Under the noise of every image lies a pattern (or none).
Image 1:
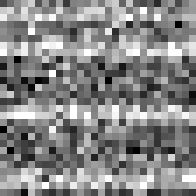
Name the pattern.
bands of rows
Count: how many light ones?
4
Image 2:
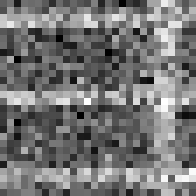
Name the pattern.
bands of rows crossing bands of columns
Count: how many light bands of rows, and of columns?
3 and 1
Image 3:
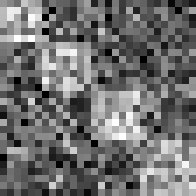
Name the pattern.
blocks along the diagonal
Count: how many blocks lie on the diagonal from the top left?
4
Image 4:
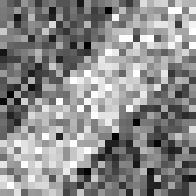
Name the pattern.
a diagonal band
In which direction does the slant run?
bottom left to top right
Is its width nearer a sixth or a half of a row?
a half
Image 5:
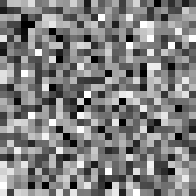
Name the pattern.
only noise
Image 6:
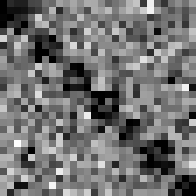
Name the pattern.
blocks along the diagonal
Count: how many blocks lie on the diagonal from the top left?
7
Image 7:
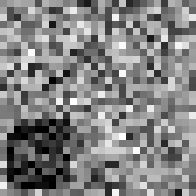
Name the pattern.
one block
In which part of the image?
bottom left
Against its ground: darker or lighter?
darker
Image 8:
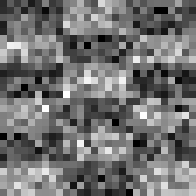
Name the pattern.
a checkerboard
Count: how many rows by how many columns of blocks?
6 by 3
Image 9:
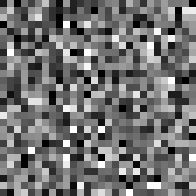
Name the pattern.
only noise
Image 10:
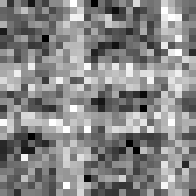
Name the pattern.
bands of rows crossing bands of columns
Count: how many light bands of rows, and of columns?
2 and 2
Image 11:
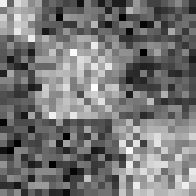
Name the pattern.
blocks along the diagonal
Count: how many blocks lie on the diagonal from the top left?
3
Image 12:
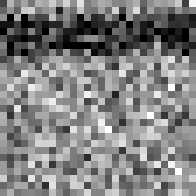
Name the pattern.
one band of rows
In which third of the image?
top
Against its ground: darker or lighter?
darker
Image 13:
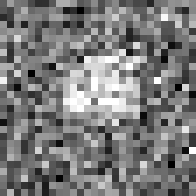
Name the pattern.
one block
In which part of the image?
centre
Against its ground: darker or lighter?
lighter
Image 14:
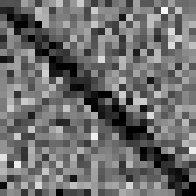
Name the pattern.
a diagonal band
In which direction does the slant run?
top left to bottom right
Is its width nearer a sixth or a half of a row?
a sixth
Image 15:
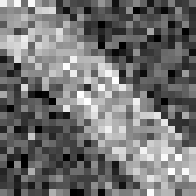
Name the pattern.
a diagonal band
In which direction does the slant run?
top left to bottom right
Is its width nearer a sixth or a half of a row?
a half
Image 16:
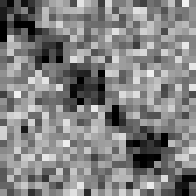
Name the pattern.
blocks along the diagonal
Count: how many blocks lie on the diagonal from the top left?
6
